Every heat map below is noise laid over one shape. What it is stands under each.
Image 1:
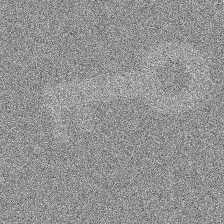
key
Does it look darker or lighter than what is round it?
lighter
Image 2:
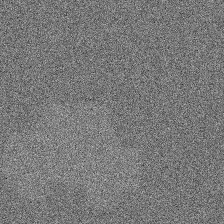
car
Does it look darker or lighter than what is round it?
lighter
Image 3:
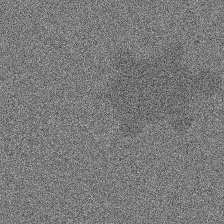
turtle
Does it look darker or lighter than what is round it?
darker
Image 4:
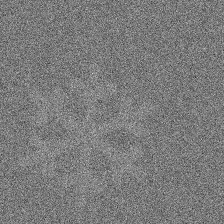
snowflake
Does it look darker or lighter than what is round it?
lighter
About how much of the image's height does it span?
two thirds
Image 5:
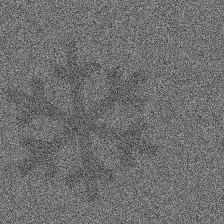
snowflake
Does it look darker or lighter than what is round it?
darker
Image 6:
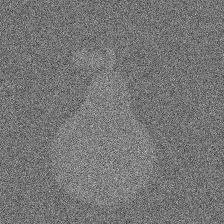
pear
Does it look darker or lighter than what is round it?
lighter
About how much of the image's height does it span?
two thirds
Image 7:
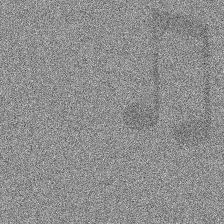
pair of musical notes
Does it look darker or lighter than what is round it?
darker
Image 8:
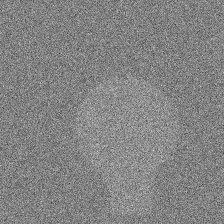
light bulb
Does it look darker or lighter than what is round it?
lighter
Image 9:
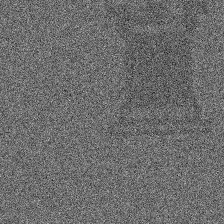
chess rook
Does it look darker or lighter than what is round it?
darker
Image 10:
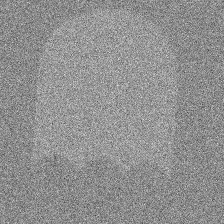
ghost
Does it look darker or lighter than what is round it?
lighter
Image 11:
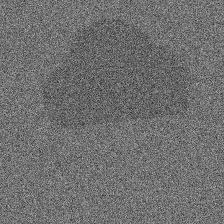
cloud
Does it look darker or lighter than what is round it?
darker
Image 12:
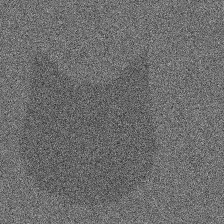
cat's head
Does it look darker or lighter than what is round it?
darker
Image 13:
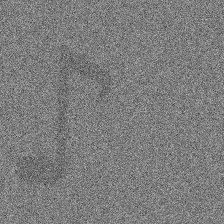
musical note
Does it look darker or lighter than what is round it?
darker
